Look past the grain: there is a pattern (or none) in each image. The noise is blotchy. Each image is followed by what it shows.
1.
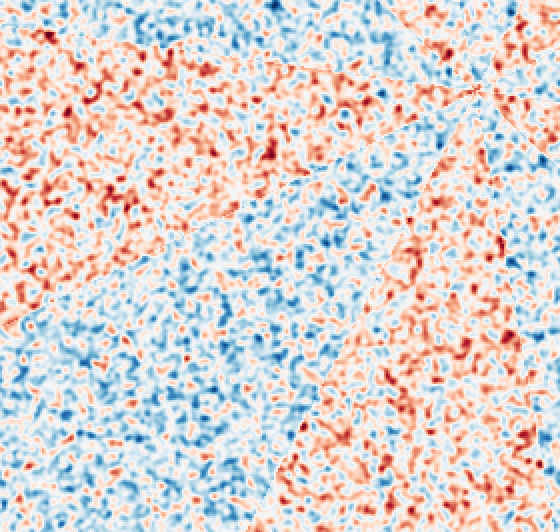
spokes from one point
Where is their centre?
top right
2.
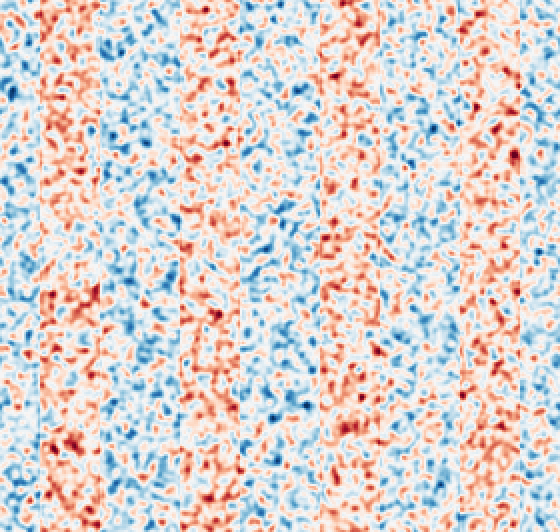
vertical stripes
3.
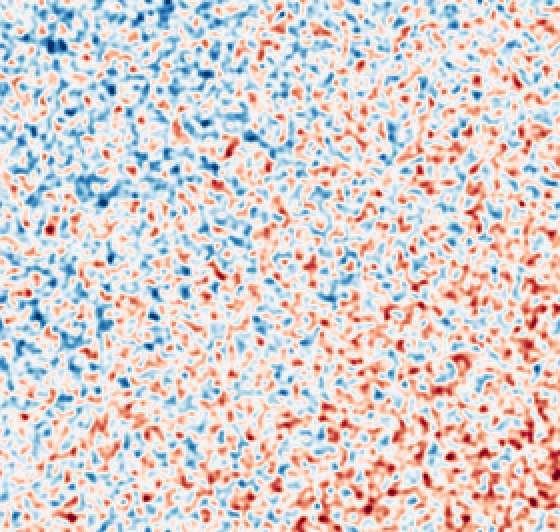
a smooth slope
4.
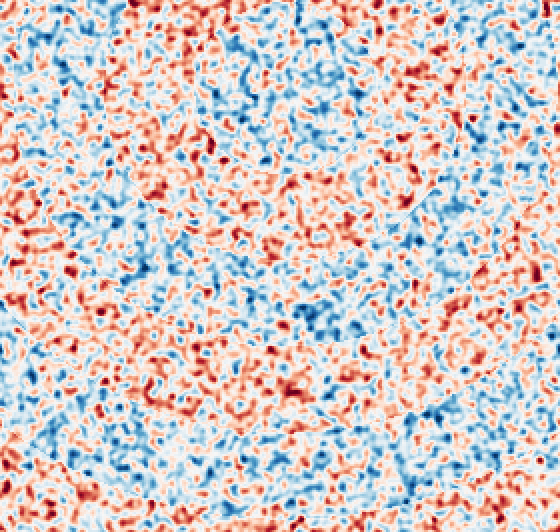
rings round one point
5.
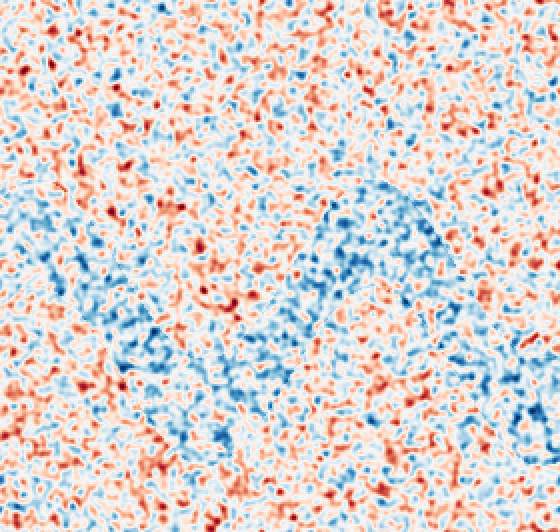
a wavy band
